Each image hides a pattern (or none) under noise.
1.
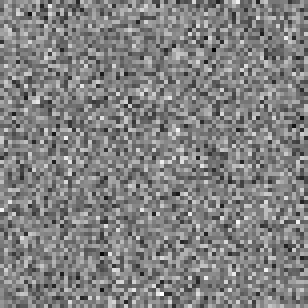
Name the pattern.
only noise
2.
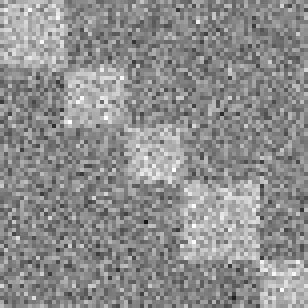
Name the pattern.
blocks along the diagonal
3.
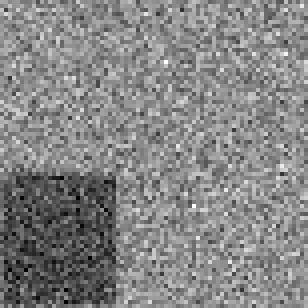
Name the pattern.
one block
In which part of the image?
bottom left
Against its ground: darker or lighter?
darker
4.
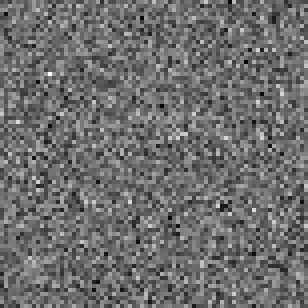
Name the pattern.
only noise
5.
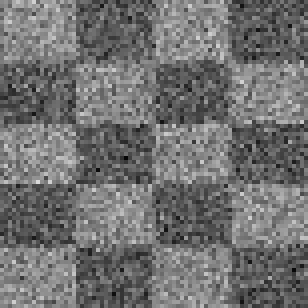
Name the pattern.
a checkerboard
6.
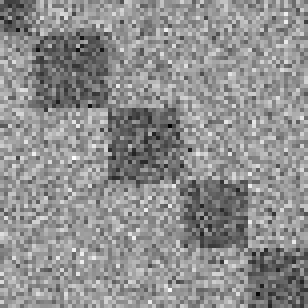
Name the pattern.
blocks along the diagonal
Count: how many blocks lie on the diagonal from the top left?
5
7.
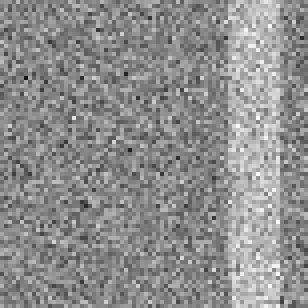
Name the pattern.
one band of columns
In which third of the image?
right
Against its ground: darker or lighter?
lighter
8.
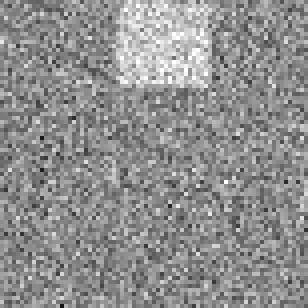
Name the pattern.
one block
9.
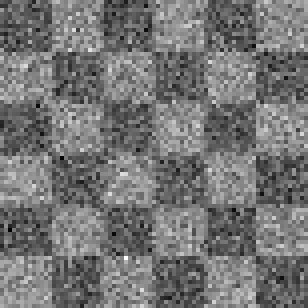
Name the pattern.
a checkerboard
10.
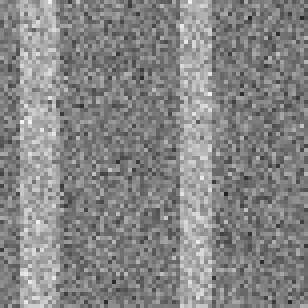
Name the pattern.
bands of columns
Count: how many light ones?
2
